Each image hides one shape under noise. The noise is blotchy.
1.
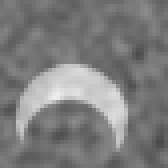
light crescent
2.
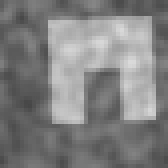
light square with a notch
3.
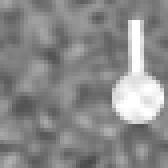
light lollipop
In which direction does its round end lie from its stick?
down
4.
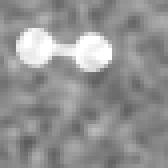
light dumbbell
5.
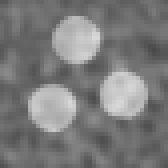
light three dots
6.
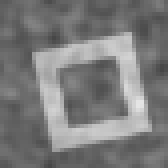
light square frame
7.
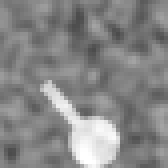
light lollipop
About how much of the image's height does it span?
half
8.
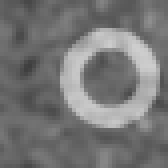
light ring
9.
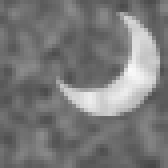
light crescent
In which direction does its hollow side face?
up and left
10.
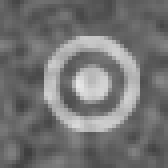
light bullseye
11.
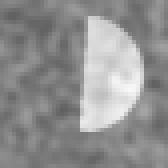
light half disc
